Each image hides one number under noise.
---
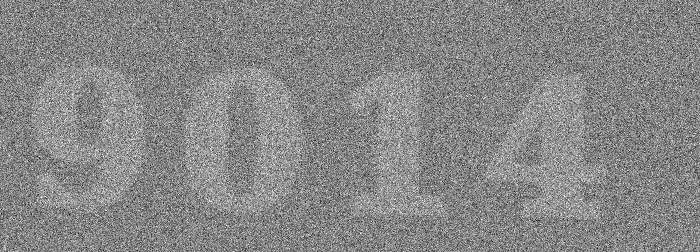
9014
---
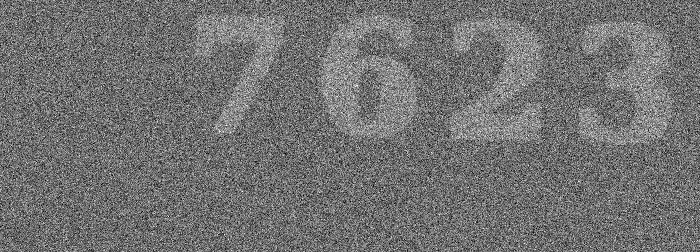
7623
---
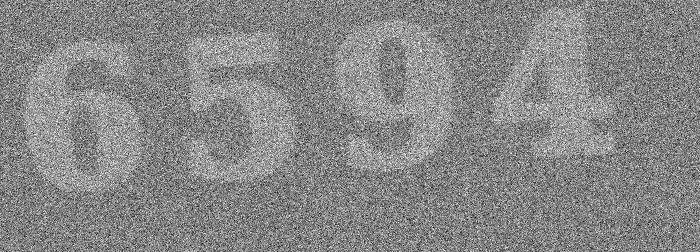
6594
